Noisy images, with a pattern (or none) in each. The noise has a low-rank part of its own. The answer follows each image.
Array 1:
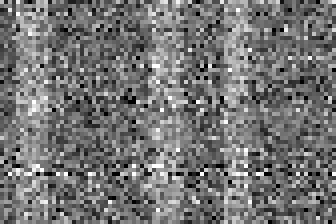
bands of columns
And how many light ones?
3
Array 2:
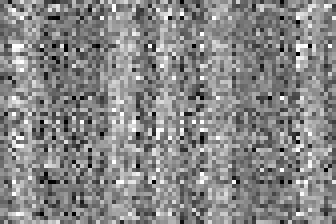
bands of columns
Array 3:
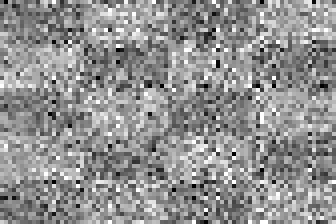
a checkerboard
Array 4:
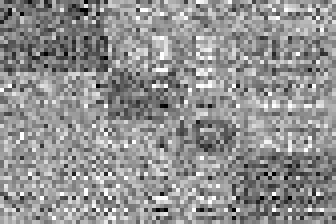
blocks along the diagonal
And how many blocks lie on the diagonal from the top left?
4
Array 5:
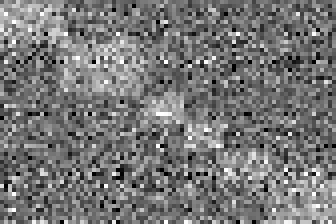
blocks along the diagonal
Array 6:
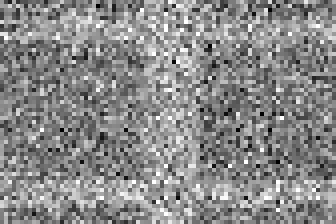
bands of rows crossing bands of columns
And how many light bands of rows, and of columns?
2 and 1
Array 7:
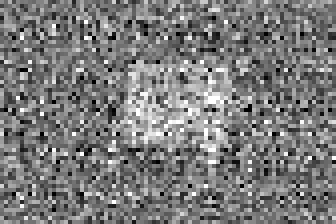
one block
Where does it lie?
centre
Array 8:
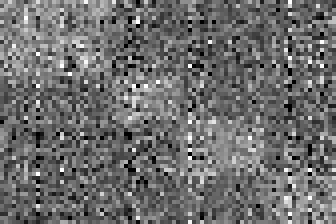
blocks along the diagonal
